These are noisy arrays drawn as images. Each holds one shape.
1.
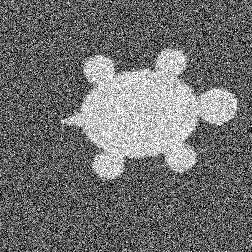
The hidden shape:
turtle
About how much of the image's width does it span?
two thirds
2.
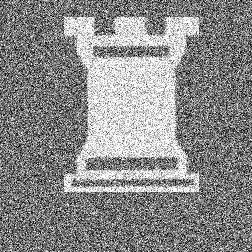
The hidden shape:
chess rook
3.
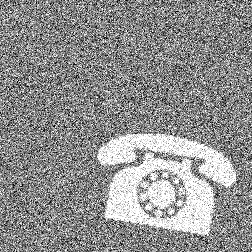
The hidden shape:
telephone
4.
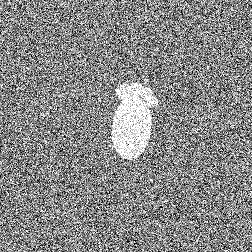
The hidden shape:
footprint
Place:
centre
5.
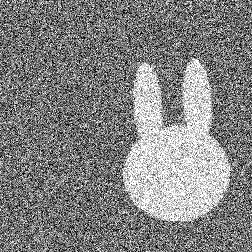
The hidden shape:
rabbit's head
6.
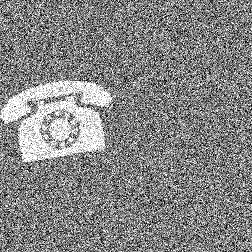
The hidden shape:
telephone
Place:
middle left
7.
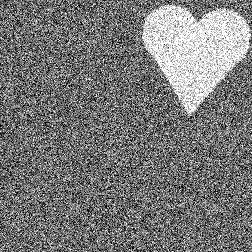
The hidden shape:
heart
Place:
top right
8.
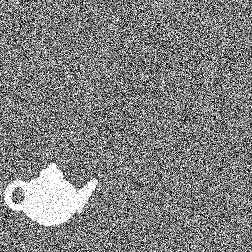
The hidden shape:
teapot
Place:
bottom left
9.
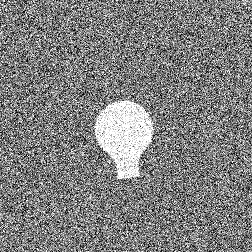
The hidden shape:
light bulb
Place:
centre
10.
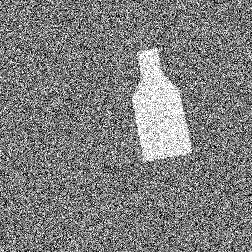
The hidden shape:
bottle
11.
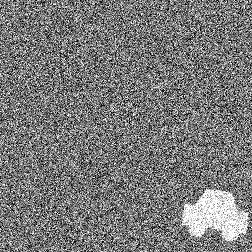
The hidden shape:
car
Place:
bottom right
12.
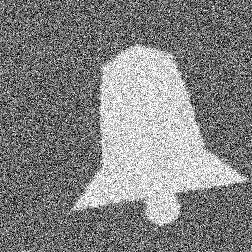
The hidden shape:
bell
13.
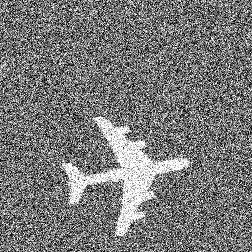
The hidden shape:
airplane
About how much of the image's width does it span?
half
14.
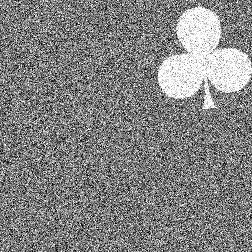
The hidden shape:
club
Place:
top right
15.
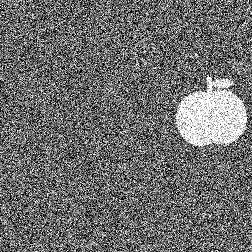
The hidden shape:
apple
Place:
middle right
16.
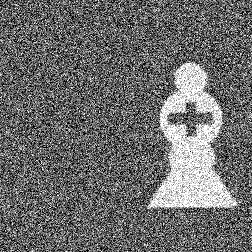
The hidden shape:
chess bishop
